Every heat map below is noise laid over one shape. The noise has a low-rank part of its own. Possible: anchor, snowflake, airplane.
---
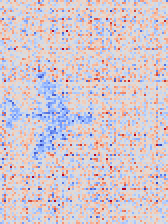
airplane
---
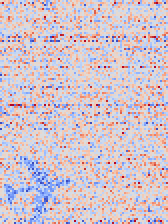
airplane
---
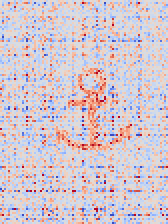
anchor
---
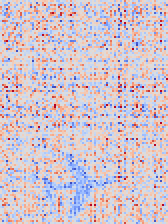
airplane
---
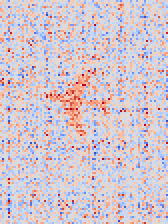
airplane
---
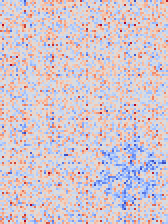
snowflake
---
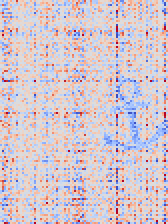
anchor
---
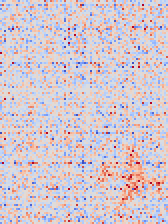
airplane
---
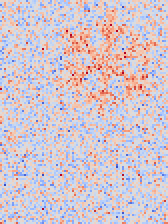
snowflake
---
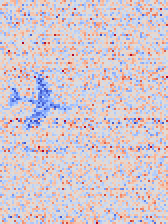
airplane
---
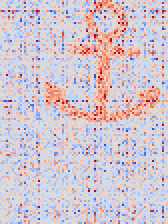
anchor
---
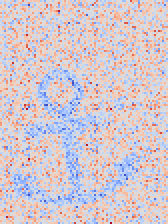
anchor
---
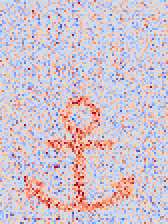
anchor
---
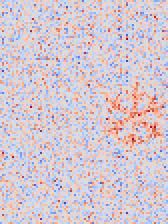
snowflake
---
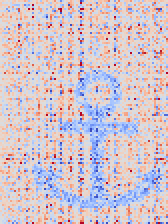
anchor
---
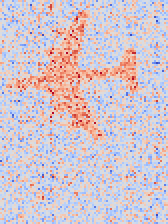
airplane
